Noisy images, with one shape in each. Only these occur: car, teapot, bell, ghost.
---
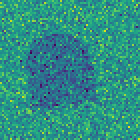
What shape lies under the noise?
ghost
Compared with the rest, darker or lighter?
darker
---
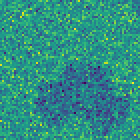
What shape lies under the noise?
car
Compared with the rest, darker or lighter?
darker
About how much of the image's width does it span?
two thirds
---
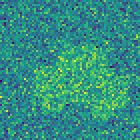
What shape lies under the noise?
car
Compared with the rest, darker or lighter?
lighter
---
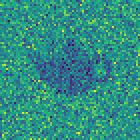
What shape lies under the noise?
teapot
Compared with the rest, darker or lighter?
darker
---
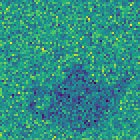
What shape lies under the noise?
teapot
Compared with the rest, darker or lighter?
darker
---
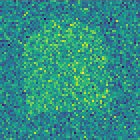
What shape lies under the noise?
ghost
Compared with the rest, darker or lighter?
lighter
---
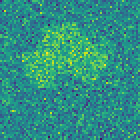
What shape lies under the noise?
car
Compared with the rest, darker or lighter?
lighter
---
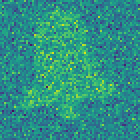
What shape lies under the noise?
bell
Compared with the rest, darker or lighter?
lighter
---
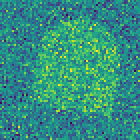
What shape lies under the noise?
ghost
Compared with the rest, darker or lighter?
lighter
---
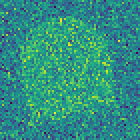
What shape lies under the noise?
ghost
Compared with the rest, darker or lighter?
lighter
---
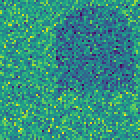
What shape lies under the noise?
ghost
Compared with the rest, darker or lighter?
darker
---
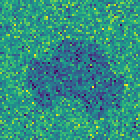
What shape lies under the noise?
car
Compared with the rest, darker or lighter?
darker
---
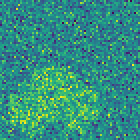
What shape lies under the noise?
car
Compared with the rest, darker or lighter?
lighter
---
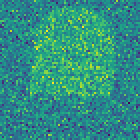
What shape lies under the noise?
ghost
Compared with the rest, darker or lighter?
lighter
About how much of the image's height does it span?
two thirds
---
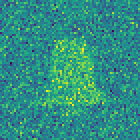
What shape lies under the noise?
bell
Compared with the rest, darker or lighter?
lighter
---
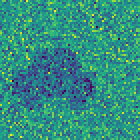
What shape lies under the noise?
car
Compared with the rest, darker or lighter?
darker
